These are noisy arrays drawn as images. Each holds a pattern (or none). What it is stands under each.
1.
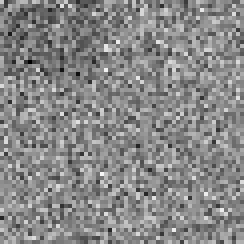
one block
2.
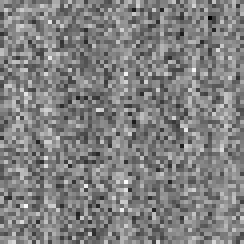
bands of columns
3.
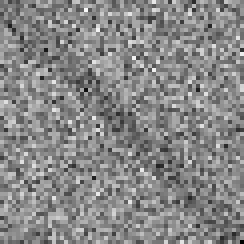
a diagonal band
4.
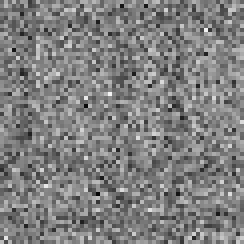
bands of rows crossing bands of columns
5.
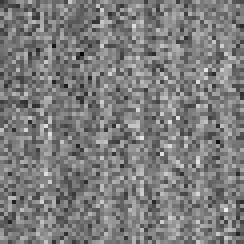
bands of columns
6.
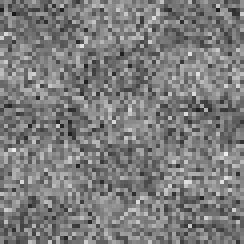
a checkerboard
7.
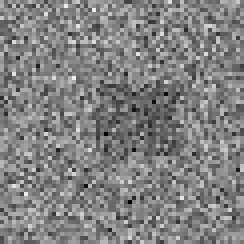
one block
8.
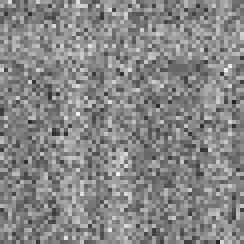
bands of rows crossing bands of columns
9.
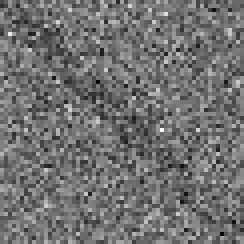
a diagonal band
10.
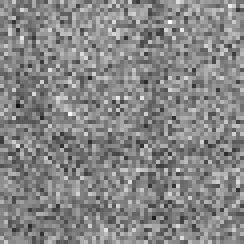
bands of rows crossing bands of columns
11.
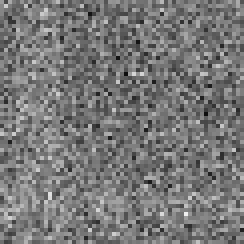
bands of rows crossing bands of columns
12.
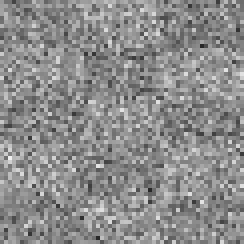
a checkerboard
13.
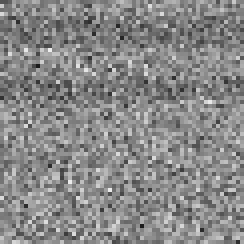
bands of rows
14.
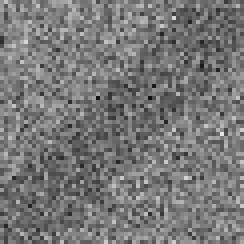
a diagonal band
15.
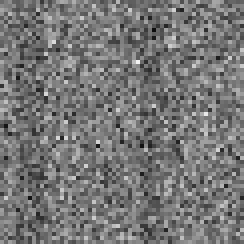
bands of columns
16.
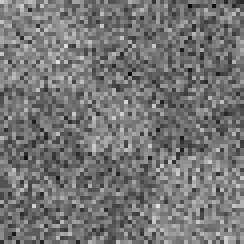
blocks along the diagonal
